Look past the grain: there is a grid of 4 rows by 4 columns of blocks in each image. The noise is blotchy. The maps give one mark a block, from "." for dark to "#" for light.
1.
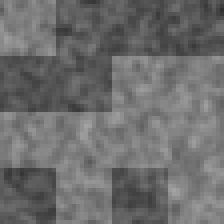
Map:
# . . .
. . # #
# # # #
. # . #
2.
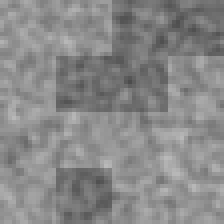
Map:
# # . .
# . . #
# # # #
# . # #
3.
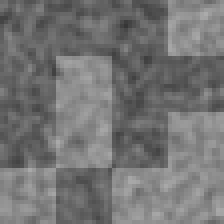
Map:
. . . #
. # . .
. # . #
# . # #
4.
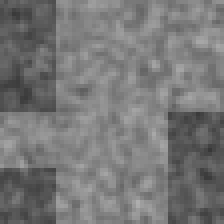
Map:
. # # #
. # # #
# # # .
. # # .
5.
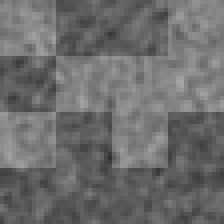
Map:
# . . #
. # # #
# . # .
. . . .
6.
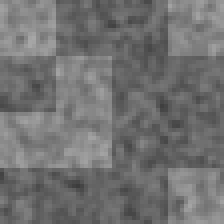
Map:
# . . #
. # . .
# # . .
. . . #
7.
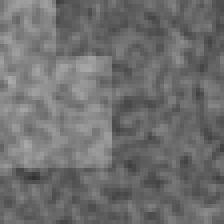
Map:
# . . .
# # . .
# # . .
. . . .
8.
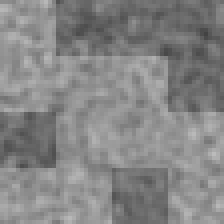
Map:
# . . .
# # # .
. # # #
# # . #
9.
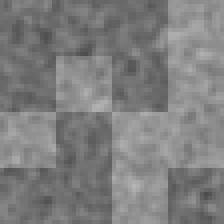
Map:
. . . #
. # . #
# . # #
. . # .
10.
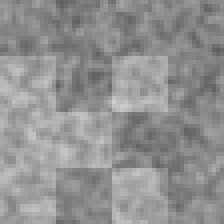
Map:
. . . .
# . # .
# # . .
# . # .
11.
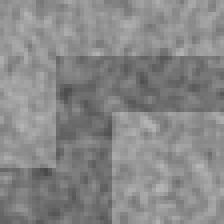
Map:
# # # #
# . . .
# . # #
. . # #
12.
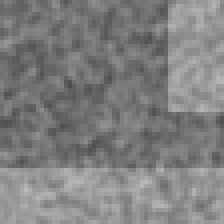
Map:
. . . #
. . . #
. . . .
# # # #
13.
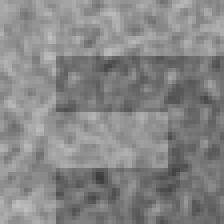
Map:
# # # #
# . . .
# # # .
# . . .
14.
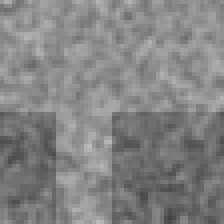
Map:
# # # #
# # # #
. # . .
. # . .
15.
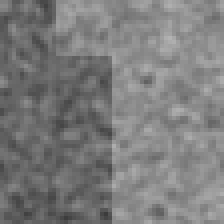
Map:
. # # #
. . # #
. . # #
. . # #
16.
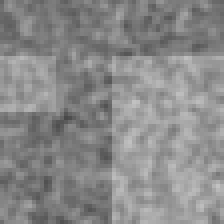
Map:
. . . .
# . # #
. . # #
. . # #
